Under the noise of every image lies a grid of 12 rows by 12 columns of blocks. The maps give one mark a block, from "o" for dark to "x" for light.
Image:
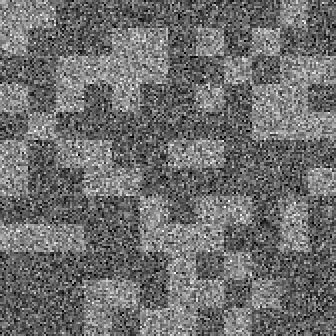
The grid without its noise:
xxooooooooxo
xoooxxoxoxoo
ooxxxxooxoxx
xoxoxooxoxxo
oxoooooooxxx
xoxxooxxoooo
xooxxoooooox
oooooxoxxoxo
xxxooxxxooxo
ooooooxoxooo
oooxxoxxoxoo
oooxoxxoxooo
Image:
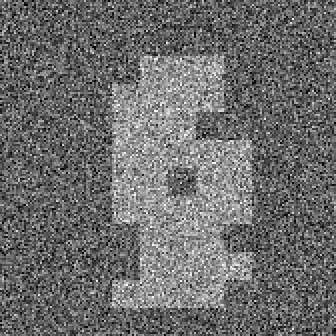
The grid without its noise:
oooooooooooo
oooooooooooo
oooooxxxoooo
ooooxxxxoooo
ooooxxxooooo
ooooxxxxxooo
ooooxxoxxooo
ooooxxxxxooo
oooooxxxoooo
oooooxxxxooo
ooooxxxxoooo
oooooooooooo
